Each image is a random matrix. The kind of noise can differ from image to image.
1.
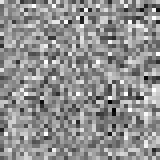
low rank plus noise
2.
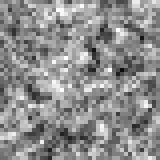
blotchy
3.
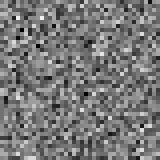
independent entries
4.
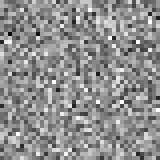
independent entries
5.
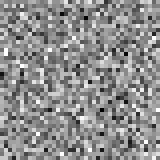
independent entries
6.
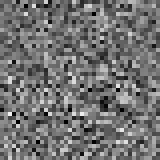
low rank plus noise
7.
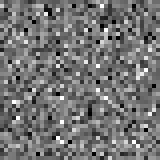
heavy tails
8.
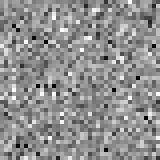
heavy tails
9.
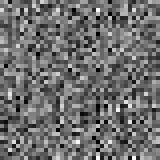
low rank plus noise
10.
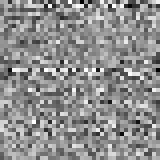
rows of uneven size
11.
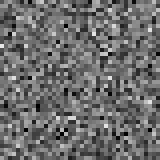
independent entries
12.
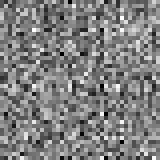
low rank plus noise
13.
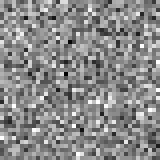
independent entries
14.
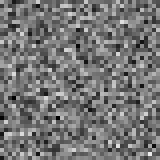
independent entries
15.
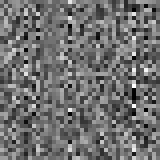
columns of uneven size
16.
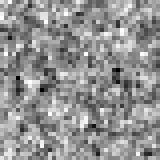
blotchy
